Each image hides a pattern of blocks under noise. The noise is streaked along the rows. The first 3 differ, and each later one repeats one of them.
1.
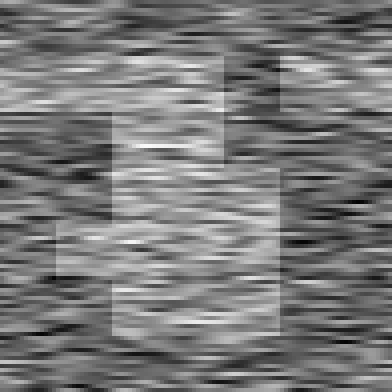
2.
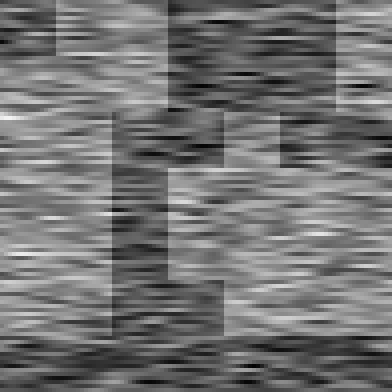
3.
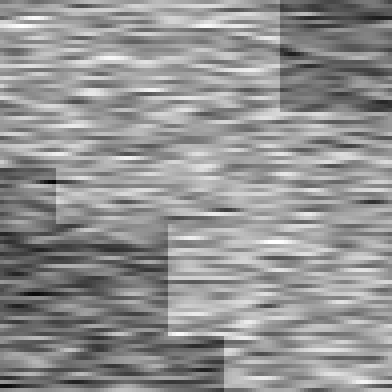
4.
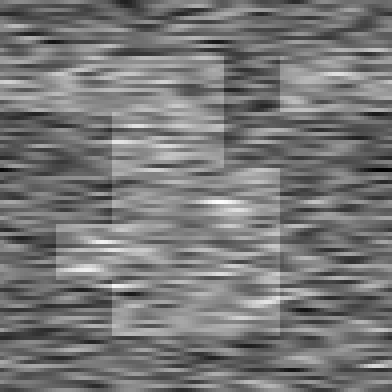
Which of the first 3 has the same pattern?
1
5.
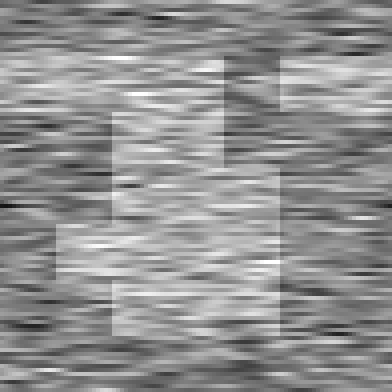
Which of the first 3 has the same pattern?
1
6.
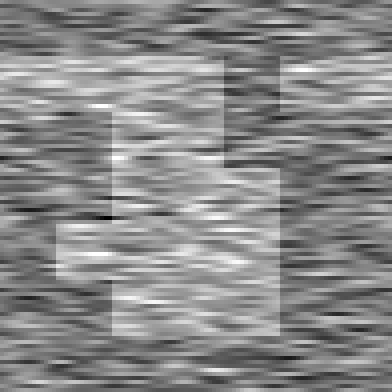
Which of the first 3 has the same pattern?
1
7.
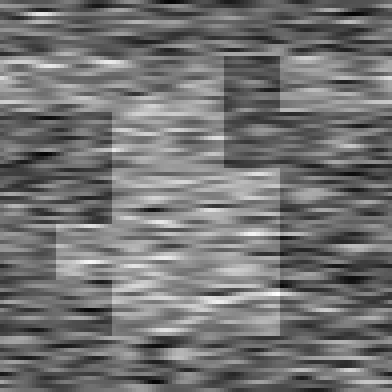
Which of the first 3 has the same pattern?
1
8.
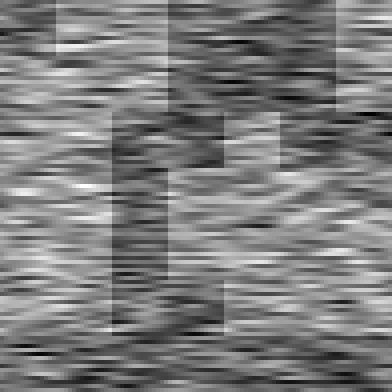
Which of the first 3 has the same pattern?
2
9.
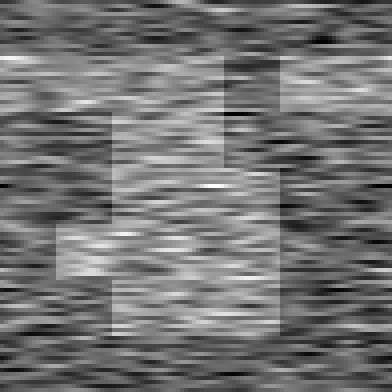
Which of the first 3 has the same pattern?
1
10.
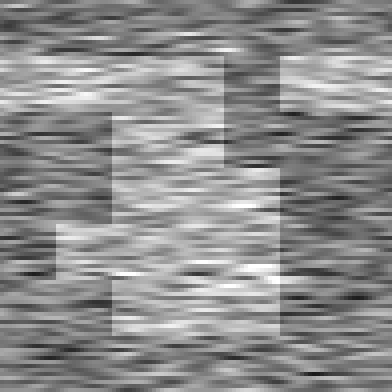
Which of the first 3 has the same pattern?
1
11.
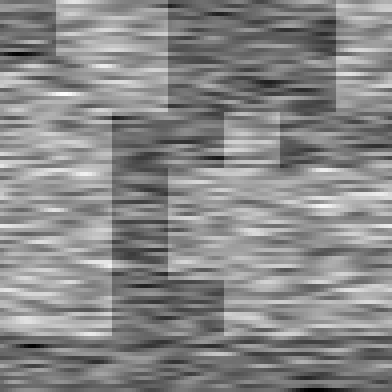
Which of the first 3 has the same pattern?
2
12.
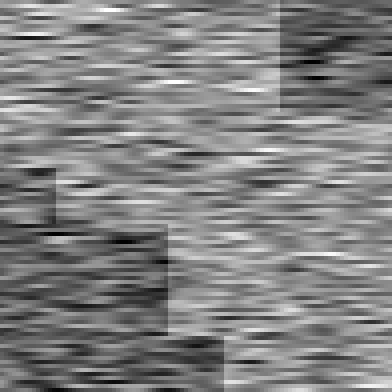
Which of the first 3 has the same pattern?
3
